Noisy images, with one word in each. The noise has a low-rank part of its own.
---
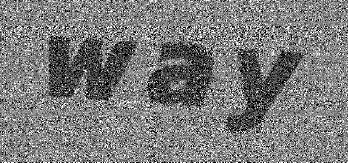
way
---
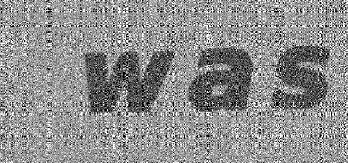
was
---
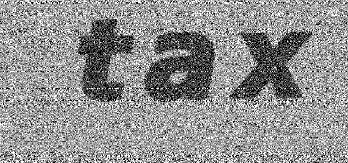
tax
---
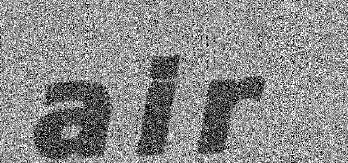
air
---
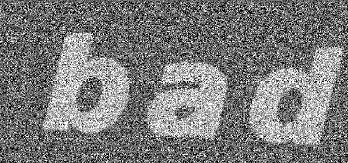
bad
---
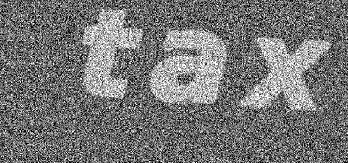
tax
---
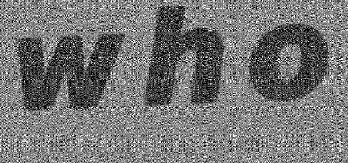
who
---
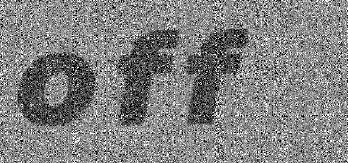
off
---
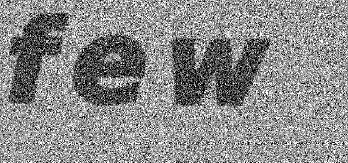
few
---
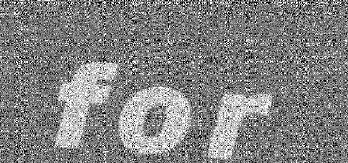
for
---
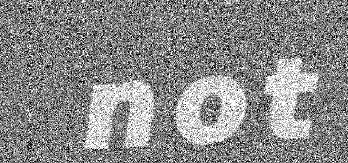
not
